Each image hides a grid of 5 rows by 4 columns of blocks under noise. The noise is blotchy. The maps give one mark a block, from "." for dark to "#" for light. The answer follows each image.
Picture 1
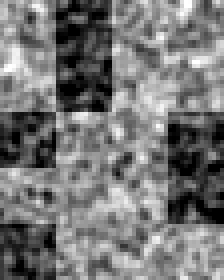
# . # #
# . # #
. # # .
# # # .
. # # #
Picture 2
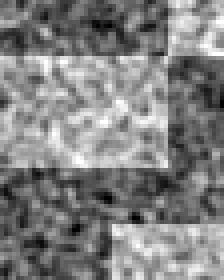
. . . #
# # # .
# # # .
. . . .
. . # #
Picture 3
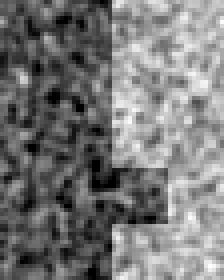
. . # #
. . # #
. . # #
. . . #
. . # #
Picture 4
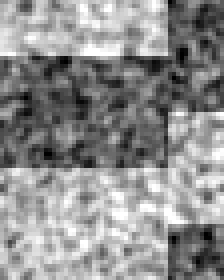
# # # .
. . . .
. . . #
# # # #
# # # .
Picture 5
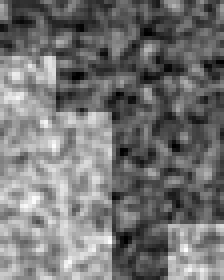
. . . .
# . . .
# # . .
# # . .
# # . #
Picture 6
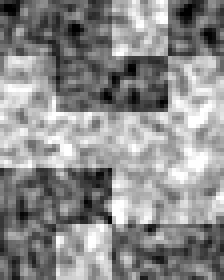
. . # .
# . . #
# # # #
. . # #
. # . .
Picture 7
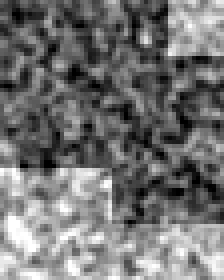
. . . #
. . . .
. . . .
# # . .
# # # #
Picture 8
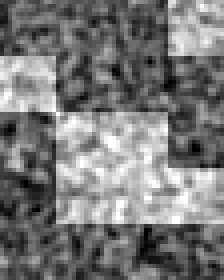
. . . #
# . . .
. # # .
. # # #
. . . .
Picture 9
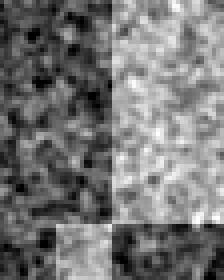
. . # #
. . # #
. . # #
. . # #
. # . .
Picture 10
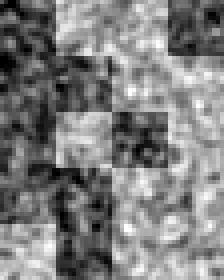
. # # .
. . # #
. # . #
. . # #
# . # #
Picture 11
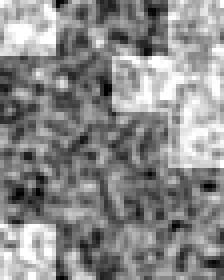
# . . #
. . # #
. . . #
. . . .
# . . .
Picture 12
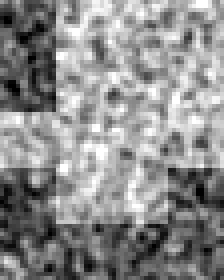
. # # #
. # # #
# # # #
. # # .
. . . .
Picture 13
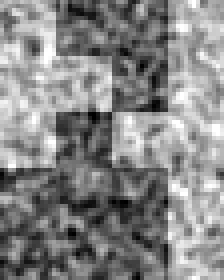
# . . #
# # . #
# . # #
. . . #
. . . #
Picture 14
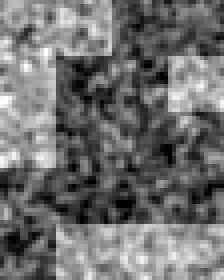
# # . .
# . . #
# . . .
. . . .
. # # #
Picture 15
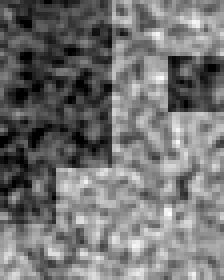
. . # #
. . # .
. . # #
. # # #
# # # #
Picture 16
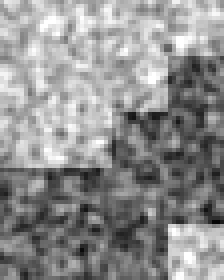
# # # #
# # # .
# # . .
. . . .
. . . #
